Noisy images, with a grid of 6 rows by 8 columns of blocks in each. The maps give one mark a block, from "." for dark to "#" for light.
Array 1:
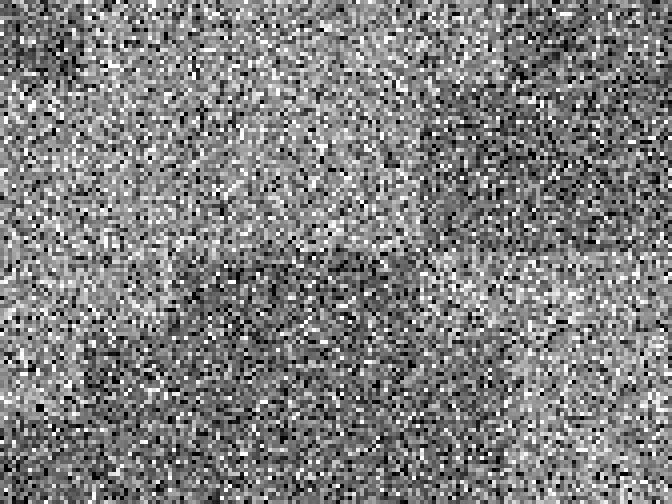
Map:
. # # # # # . .
# # # # # . . .
# # # # # . . .
# # . . . # # #
# . . . . . # #
. . . . . . # #
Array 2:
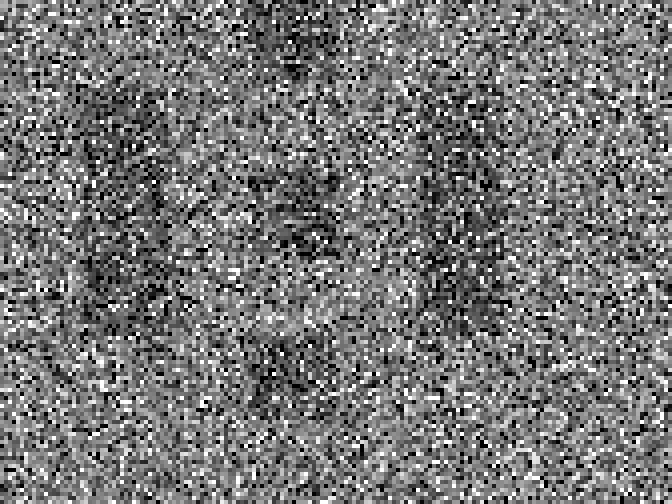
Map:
# # # . # # # #
# . # # # . # #
# . # . # . # #
# . # # # . # #
# # # . # # # #
# # # # # # # #
